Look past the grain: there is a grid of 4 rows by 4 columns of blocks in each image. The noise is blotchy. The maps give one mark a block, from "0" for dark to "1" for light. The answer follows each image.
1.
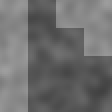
1 0 1 1
1 0 0 1
1 0 0 0
1 0 0 0
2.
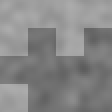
1 1 1 1
1 0 1 0
0 0 0 0
1 0 0 0
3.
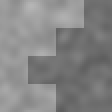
1 1 1 0
1 1 0 0
1 0 0 0
1 1 0 0
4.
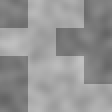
0 1 1 0
1 1 0 0
0 1 1 0
0 1 1 1
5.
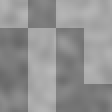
1 0 1 1
0 1 0 1
0 1 0 1
0 1 0 0
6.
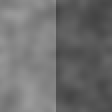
1 1 0 0
1 1 0 0
1 1 0 0
1 1 0 0
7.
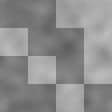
0 0 1 1
1 0 0 1
0 1 0 1
0 0 1 0
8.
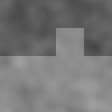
0 0 0 0
0 0 1 0
1 1 1 1
1 1 1 1
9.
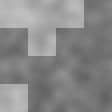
1 1 1 0
0 1 0 0
0 0 0 0
1 0 0 0
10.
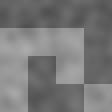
0 0 0 0
1 1 1 0
1 0 1 0
1 0 0 1
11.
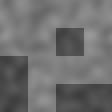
1 1 1 1
1 1 0 1
0 1 1 1
0 1 0 0
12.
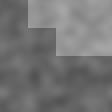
0 1 1 1
0 0 1 1
0 0 0 0
0 0 0 0
